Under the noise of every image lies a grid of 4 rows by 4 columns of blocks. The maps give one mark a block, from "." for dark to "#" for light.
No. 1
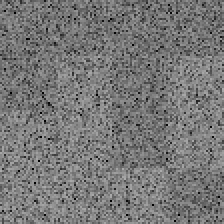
....
.#.#
##.#
###.
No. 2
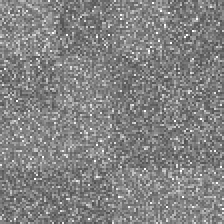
#.#.
.#..
##..
..##
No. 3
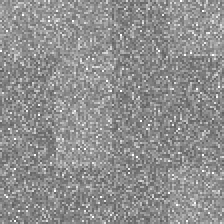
##.#
.#..
.#..
...#
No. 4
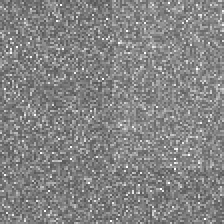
..##
..##
..##
....
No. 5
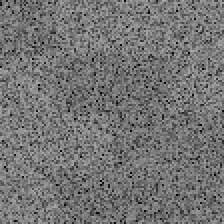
.###
#..#
##..
#...
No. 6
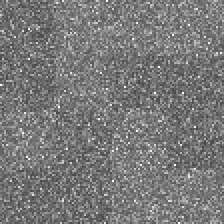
.###
.#..
#.#.
..##
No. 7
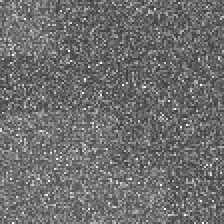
#...
....
##..
###.
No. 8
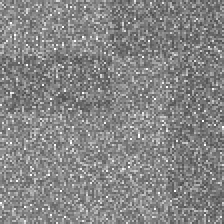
##..
..#.
###.
###.
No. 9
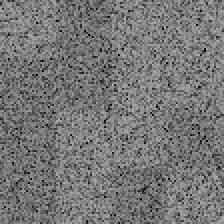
#.##
..##
.##.
.#.#
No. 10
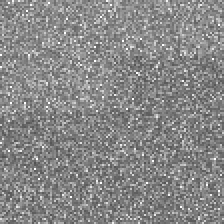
####
##..
....
....
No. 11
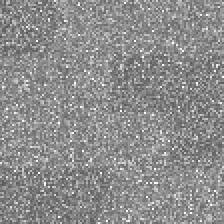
.###
##..
###.
..##
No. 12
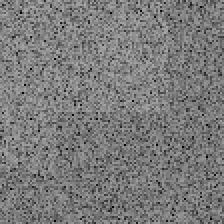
###.
###.
#...
....
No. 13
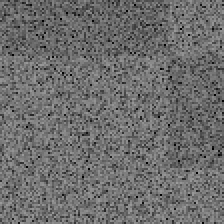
...#
###.
###.
####
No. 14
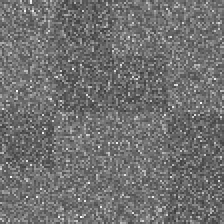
#.##
#..#
.##.
###.
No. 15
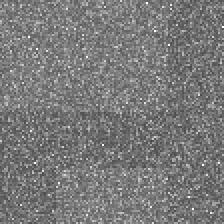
###.
###.
....
.##.
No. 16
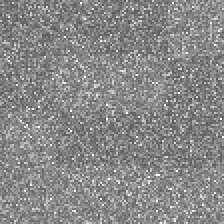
...#
.##.
#...
####
